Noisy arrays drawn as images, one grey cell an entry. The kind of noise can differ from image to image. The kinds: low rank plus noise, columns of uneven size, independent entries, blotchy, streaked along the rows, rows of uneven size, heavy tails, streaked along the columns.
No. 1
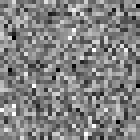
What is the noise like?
independent entries
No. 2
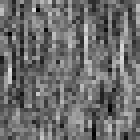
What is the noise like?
streaked along the columns
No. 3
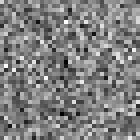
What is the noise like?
independent entries
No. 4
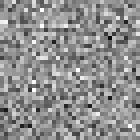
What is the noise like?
independent entries
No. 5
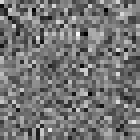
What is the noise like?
low rank plus noise
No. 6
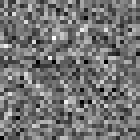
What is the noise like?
independent entries
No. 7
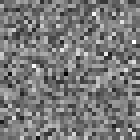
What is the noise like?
independent entries
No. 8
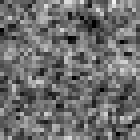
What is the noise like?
blotchy
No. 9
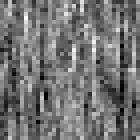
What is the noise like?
streaked along the columns
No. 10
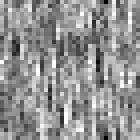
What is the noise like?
streaked along the columns
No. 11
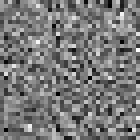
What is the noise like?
low rank plus noise
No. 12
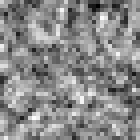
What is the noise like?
blotchy
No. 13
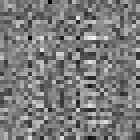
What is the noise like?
low rank plus noise
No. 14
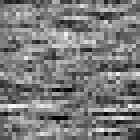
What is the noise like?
streaked along the rows
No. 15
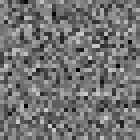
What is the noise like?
independent entries
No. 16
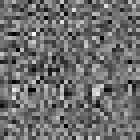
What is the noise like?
low rank plus noise
